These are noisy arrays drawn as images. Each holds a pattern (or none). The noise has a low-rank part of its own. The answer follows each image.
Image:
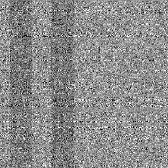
bands of columns
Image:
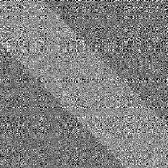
a diagonal band
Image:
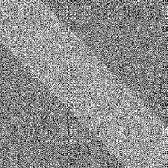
a diagonal band
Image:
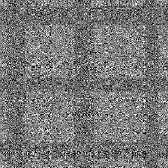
bands of rows crossing bands of columns
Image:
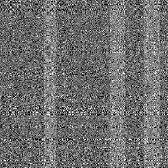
bands of columns
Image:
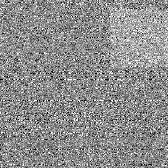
one block
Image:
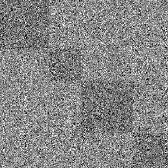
blocks along the diagonal
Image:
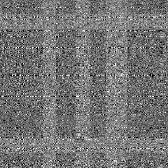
bands of rows crossing bands of columns
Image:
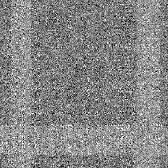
bands of rows crossing bands of columns
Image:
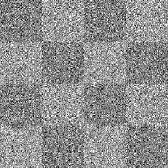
a checkerboard
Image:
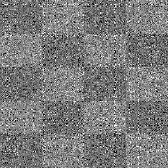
a checkerboard
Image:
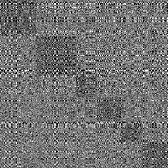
blocks along the diagonal
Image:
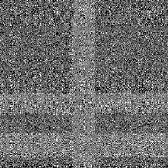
bands of rows crossing bands of columns
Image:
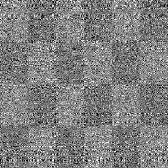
a checkerboard
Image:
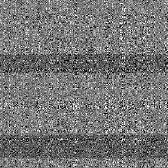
bands of rows
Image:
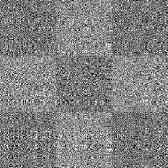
a checkerboard
